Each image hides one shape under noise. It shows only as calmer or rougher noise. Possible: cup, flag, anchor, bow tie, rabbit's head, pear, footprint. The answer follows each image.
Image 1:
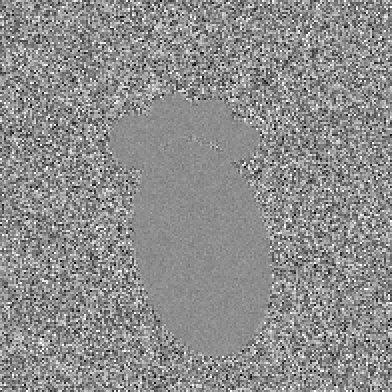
footprint
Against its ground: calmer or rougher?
calmer
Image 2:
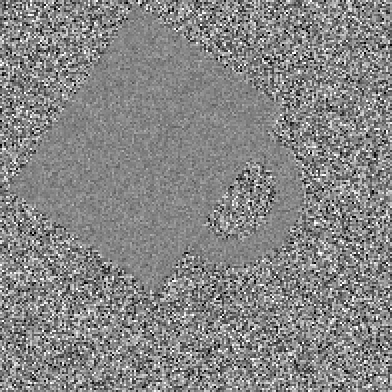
cup
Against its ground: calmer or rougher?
calmer
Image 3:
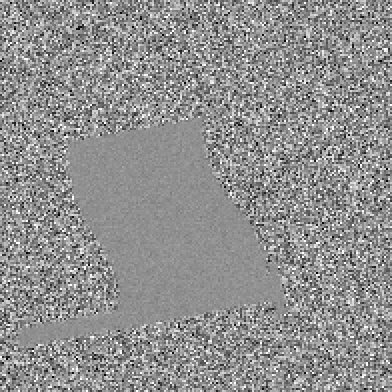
flag
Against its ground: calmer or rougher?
calmer
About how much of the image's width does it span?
two thirds
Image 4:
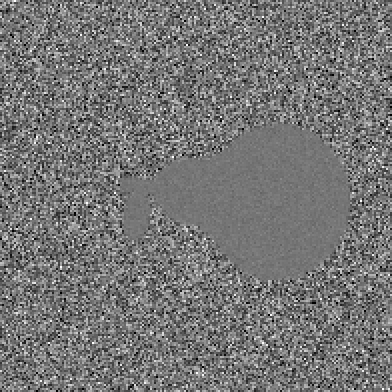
pear
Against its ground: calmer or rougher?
calmer
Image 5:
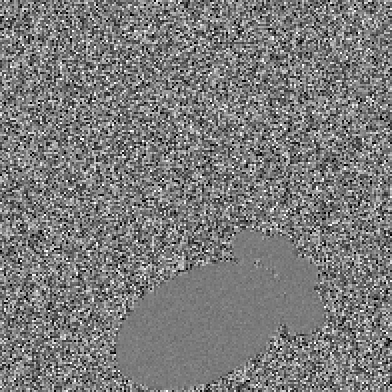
footprint
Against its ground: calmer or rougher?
calmer
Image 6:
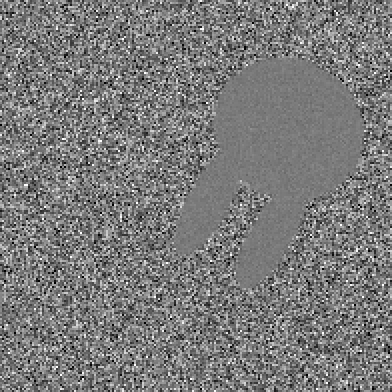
rabbit's head
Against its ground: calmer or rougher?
calmer
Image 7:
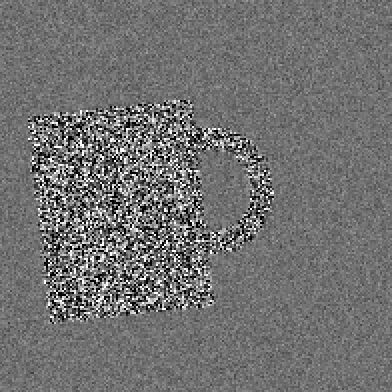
cup
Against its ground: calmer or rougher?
rougher
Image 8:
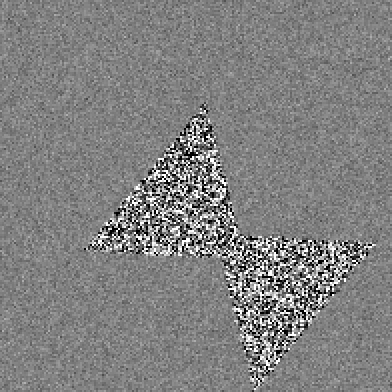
bow tie
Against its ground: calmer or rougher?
rougher
